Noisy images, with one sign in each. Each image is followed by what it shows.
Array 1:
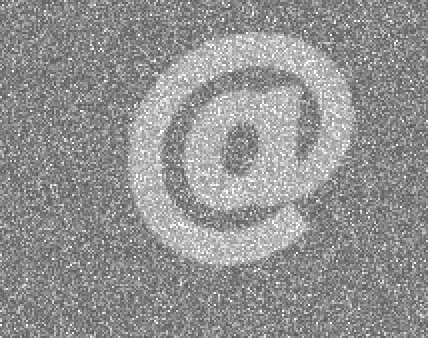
light at sign
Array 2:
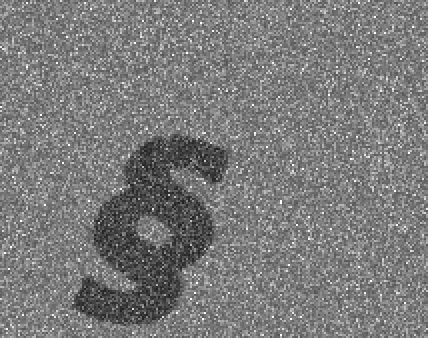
dark section sign
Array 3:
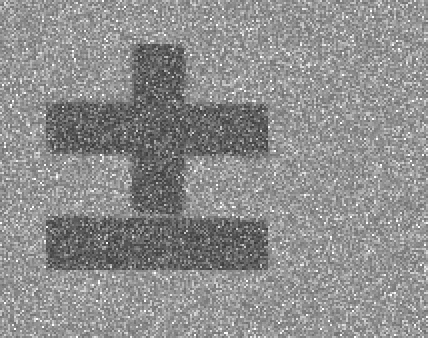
dark plus-minus sign
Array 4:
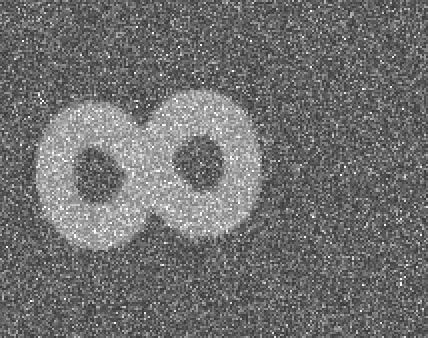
light infinity sign
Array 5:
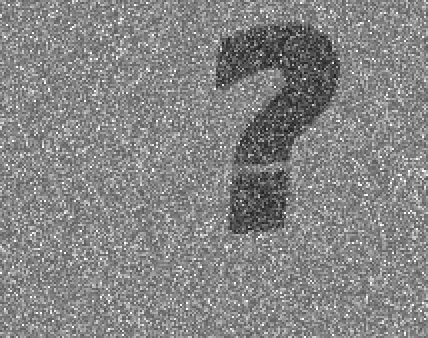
dark question mark
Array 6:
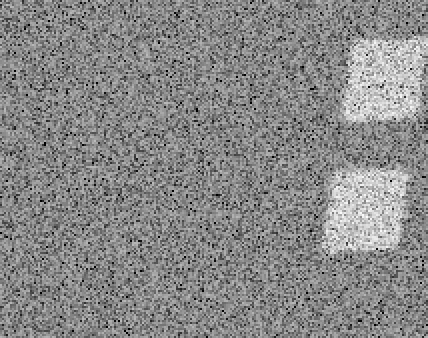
light colon
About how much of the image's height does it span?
two thirds
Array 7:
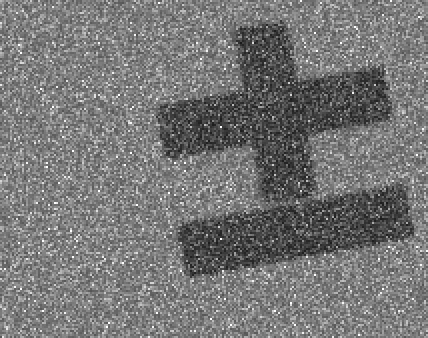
dark plus-minus sign
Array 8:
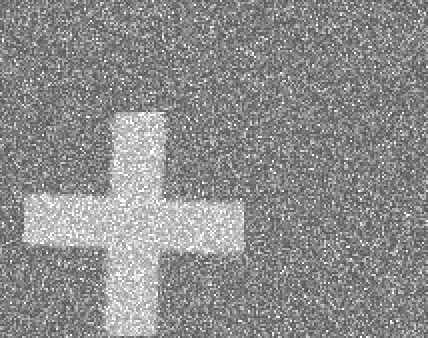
light plus sign
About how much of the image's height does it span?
two thirds
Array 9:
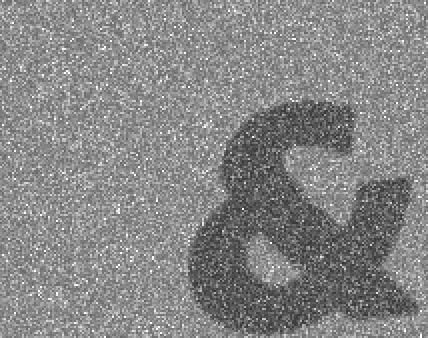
dark ampersand
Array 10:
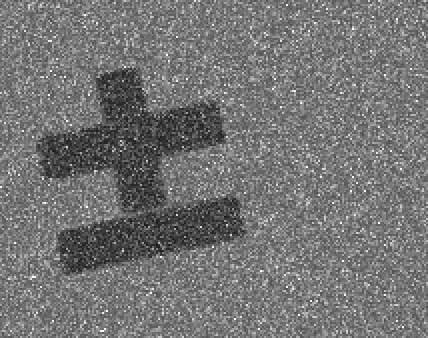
dark plus-minus sign
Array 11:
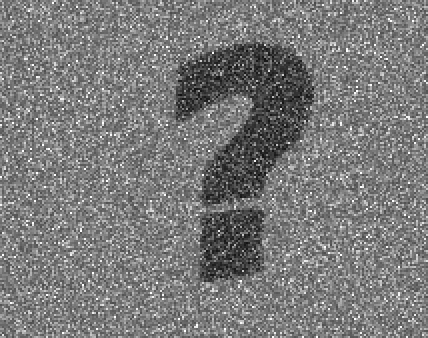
dark question mark
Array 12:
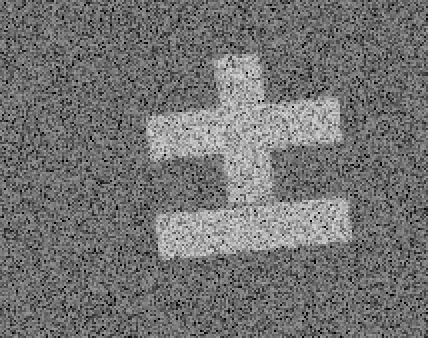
light plus-minus sign
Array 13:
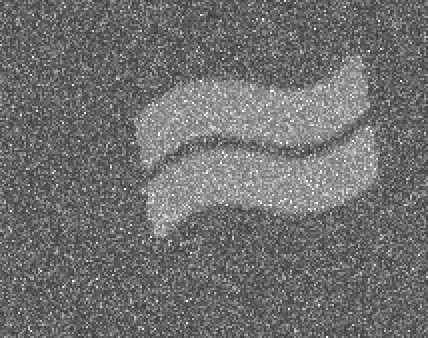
light approximately sign
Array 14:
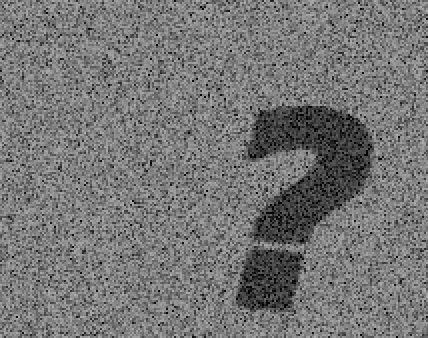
dark question mark
